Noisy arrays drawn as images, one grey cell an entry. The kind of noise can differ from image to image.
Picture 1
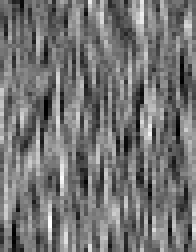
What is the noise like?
streaked along the columns
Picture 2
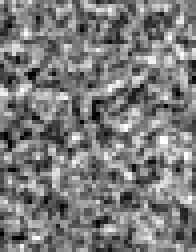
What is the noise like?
blotchy
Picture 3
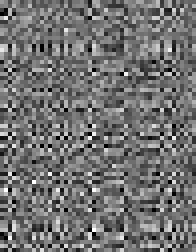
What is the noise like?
low rank plus noise
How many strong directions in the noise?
one
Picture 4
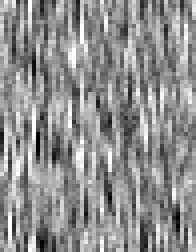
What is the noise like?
streaked along the columns
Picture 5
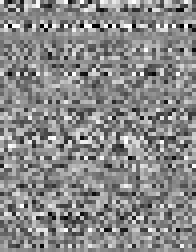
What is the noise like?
rows of uneven size
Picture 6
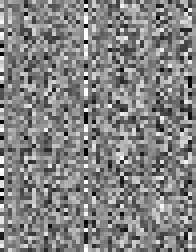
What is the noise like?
columns of uneven size
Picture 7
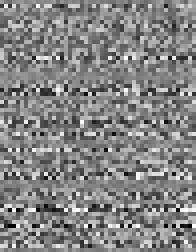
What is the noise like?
rows of uneven size
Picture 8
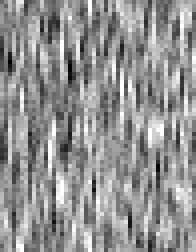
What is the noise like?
streaked along the columns
